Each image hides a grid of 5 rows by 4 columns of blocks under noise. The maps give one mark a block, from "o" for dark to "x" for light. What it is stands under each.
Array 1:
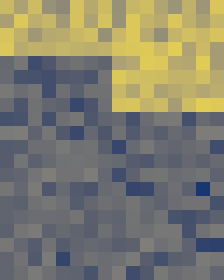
x x x x
o o x x
o o o o
o o o o
o o o o
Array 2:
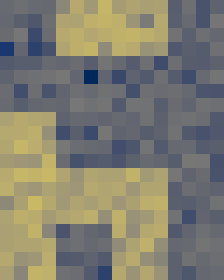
o x x o
o o o o
x o o o
x x x o
x o x o
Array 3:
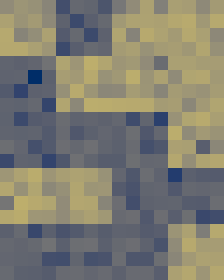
x o x x
o x x x
o o o x
x x o o
o o o x
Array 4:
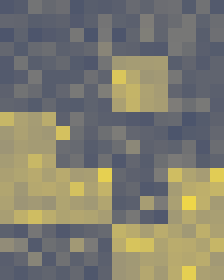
o o o o
o o x o
x o o o
x x o x
o o x x
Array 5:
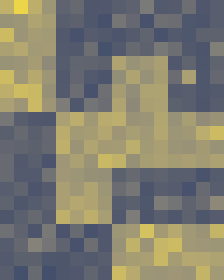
x o o o
x o x o
o x x x
o x o o
o o x x
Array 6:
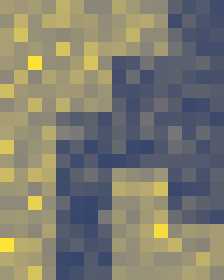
x x x o
x x o o
x o o o
x o x o
x o x x
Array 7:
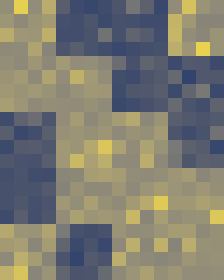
x o o x
x x o o
o x x o
o x x x
x o x x
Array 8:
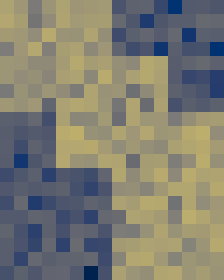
x x o o
x x x o
o x x x
o o x x
o o x x
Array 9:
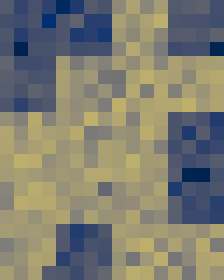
o o x o
o x x x
x x x o
x x x o
x o x x
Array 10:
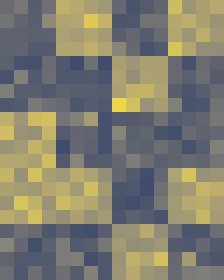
o x o x
o o x o
x o o o
x x o x
o o x o
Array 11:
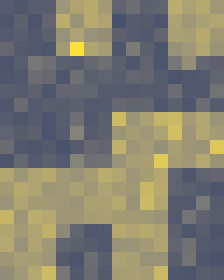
o x o x
o o o o
o o x x
x x x o
x o x o
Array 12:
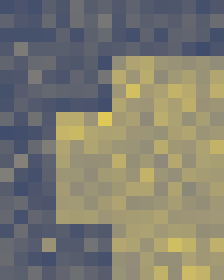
o o o o
o o x x
o x x x
o x x x
o o x x
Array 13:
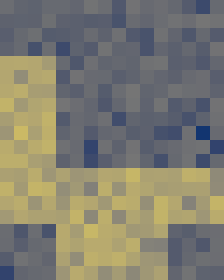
o o o o
x o o o
x o o o
x x x x
o x x o
